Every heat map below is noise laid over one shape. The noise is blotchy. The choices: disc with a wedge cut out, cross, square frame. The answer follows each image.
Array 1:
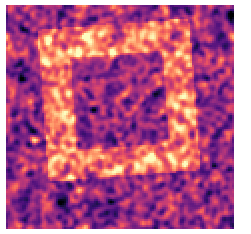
square frame
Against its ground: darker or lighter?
lighter
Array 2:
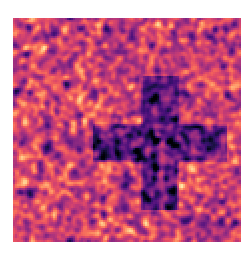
cross
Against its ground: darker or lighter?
darker
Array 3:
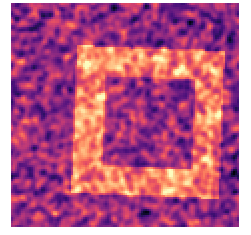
square frame
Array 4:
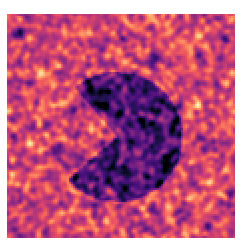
disc with a wedge cut out
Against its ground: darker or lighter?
darker
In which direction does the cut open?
left
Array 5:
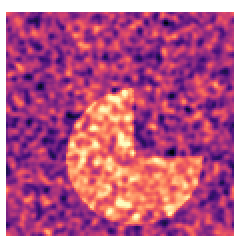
disc with a wedge cut out
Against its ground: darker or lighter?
lighter
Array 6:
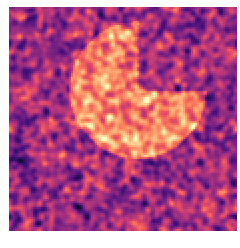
disc with a wedge cut out
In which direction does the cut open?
up and right
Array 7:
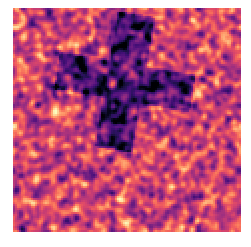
cross
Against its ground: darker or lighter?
darker
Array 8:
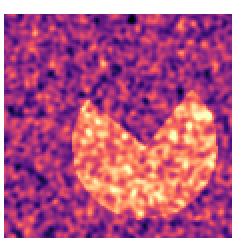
disc with a wedge cut out
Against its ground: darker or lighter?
lighter
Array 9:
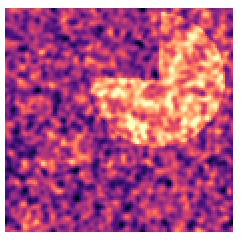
disc with a wedge cut out
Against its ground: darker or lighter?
lighter
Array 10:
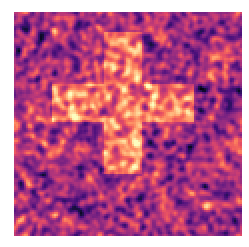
cross
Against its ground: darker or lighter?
lighter
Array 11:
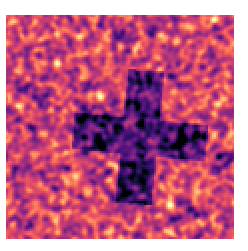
cross
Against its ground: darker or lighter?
darker
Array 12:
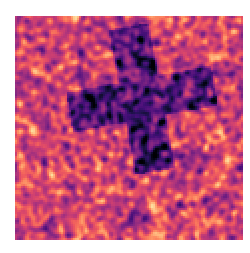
cross
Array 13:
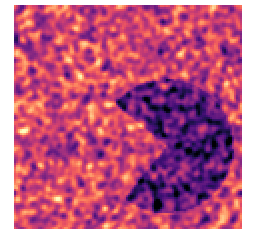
disc with a wedge cut out
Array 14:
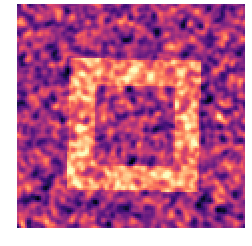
square frame
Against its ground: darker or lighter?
lighter
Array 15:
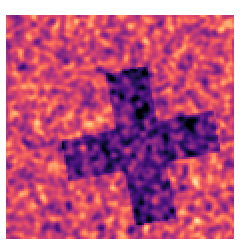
cross
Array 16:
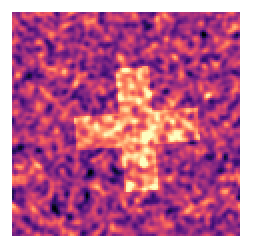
cross
